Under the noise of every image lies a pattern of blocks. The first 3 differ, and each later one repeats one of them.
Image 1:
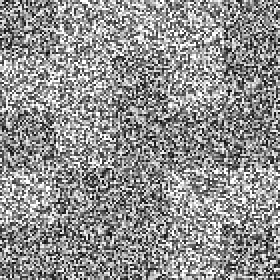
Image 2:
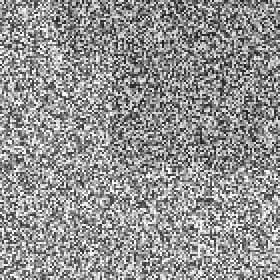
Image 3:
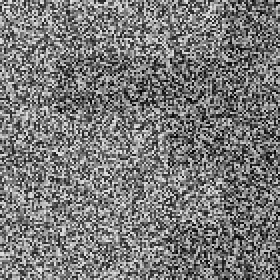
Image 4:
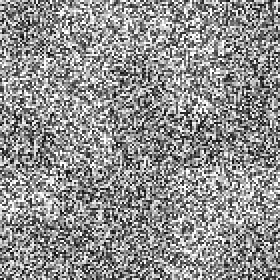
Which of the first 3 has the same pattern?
1
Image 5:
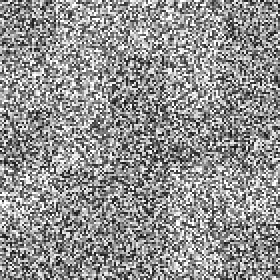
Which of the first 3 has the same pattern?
1
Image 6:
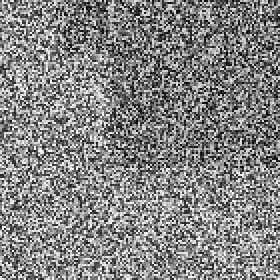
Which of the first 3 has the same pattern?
2
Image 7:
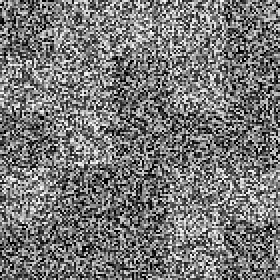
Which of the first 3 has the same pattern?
1
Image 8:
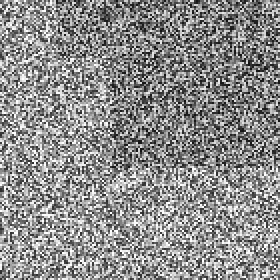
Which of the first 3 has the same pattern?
2
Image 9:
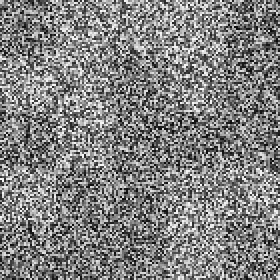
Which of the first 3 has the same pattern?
1
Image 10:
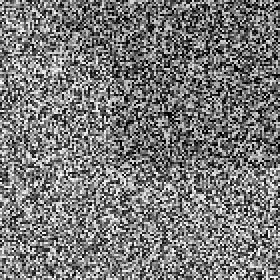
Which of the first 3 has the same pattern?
2
